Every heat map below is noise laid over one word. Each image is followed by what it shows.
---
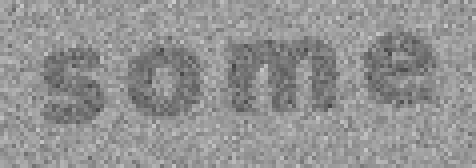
some
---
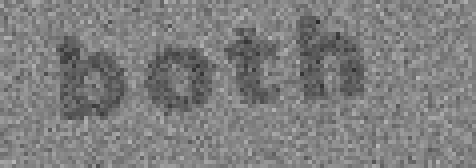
both
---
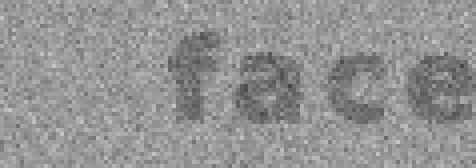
face
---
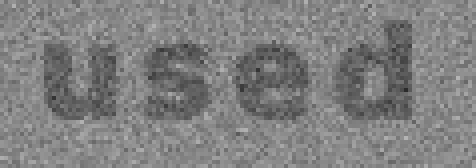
used
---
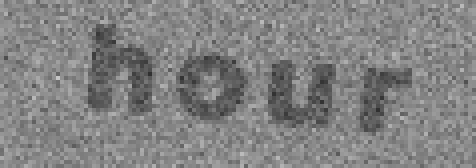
hour
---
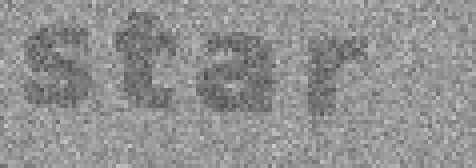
star
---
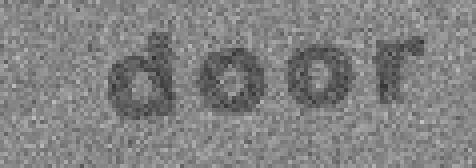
door
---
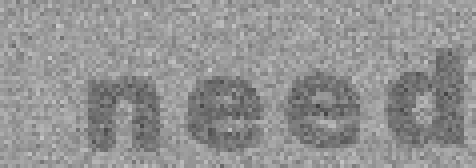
need
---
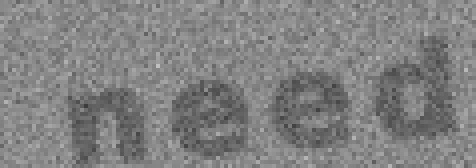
need
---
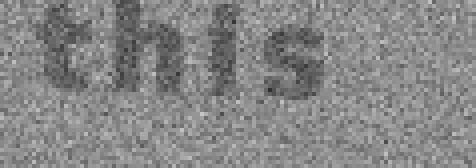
this
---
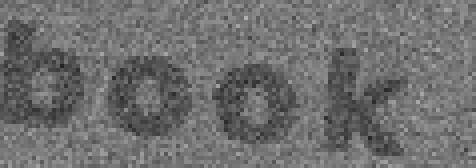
book
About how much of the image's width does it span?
nearly all
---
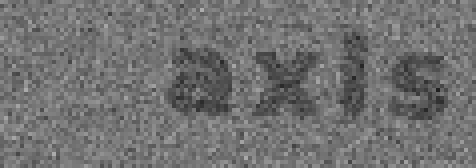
axis
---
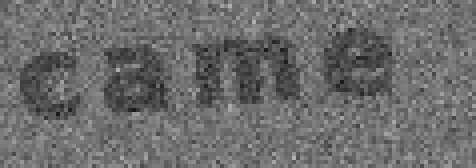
came
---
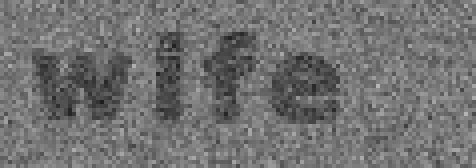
wife
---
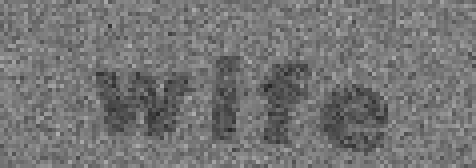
wife
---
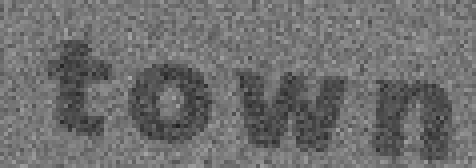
town
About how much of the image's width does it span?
nearly all
